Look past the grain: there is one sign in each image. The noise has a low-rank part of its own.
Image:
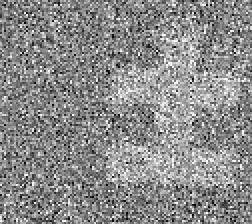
plus-minus sign
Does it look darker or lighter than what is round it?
lighter
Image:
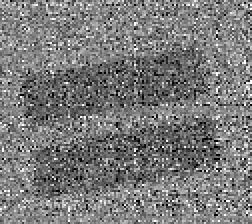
equals sign
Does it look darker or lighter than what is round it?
darker
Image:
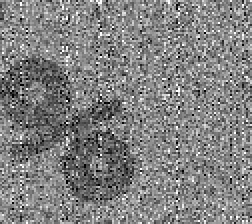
percent sign
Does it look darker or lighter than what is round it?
darker
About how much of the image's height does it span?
two thirds
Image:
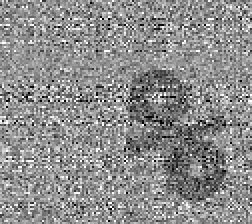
percent sign
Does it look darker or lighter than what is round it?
darker
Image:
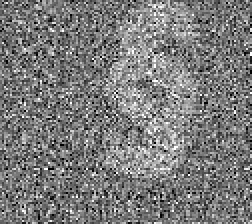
section sign
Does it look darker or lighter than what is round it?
lighter
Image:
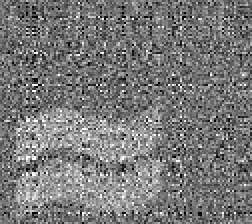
approximately sign
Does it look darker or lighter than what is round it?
lighter
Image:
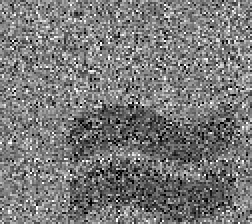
approximately sign
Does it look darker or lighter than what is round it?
darker
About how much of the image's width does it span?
two thirds
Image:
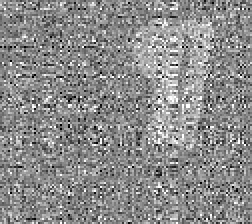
pilcrow
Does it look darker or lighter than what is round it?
lighter
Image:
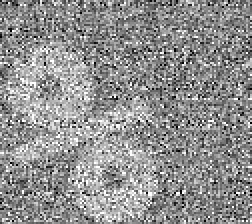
percent sign
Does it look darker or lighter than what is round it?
lighter
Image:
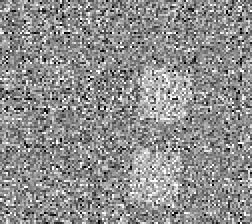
colon
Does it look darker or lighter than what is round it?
lighter
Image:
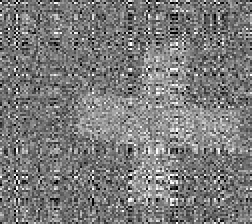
plus sign
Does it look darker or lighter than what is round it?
lighter
